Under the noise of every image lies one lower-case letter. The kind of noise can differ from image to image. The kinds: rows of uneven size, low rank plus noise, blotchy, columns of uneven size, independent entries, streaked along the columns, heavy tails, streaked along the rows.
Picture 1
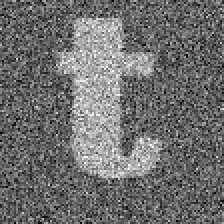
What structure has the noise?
independent entries
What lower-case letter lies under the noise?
t
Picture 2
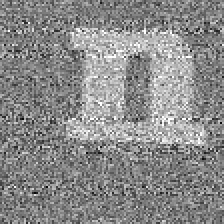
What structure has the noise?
rows of uneven size
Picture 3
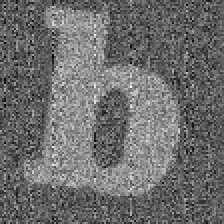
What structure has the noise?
columns of uneven size
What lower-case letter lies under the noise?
b
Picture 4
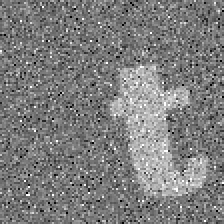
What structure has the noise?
heavy tails
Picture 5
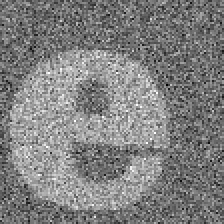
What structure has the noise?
independent entries
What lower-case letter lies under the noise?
e
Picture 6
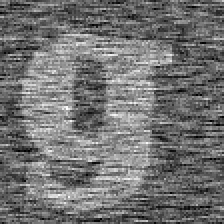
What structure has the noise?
streaked along the rows
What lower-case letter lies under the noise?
g
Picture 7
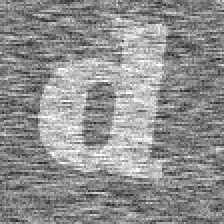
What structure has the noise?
streaked along the rows
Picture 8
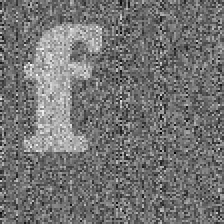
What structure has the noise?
columns of uneven size
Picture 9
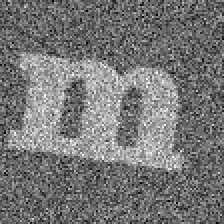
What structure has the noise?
independent entries
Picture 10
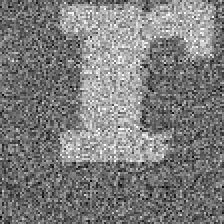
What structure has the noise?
low rank plus noise
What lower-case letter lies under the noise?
r
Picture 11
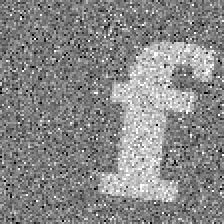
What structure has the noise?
heavy tails
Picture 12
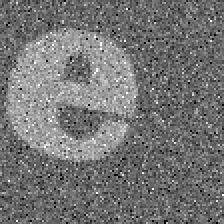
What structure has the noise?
heavy tails
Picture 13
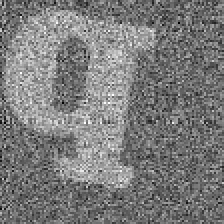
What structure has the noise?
low rank plus noise
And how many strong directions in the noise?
three or four
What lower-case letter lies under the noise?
q
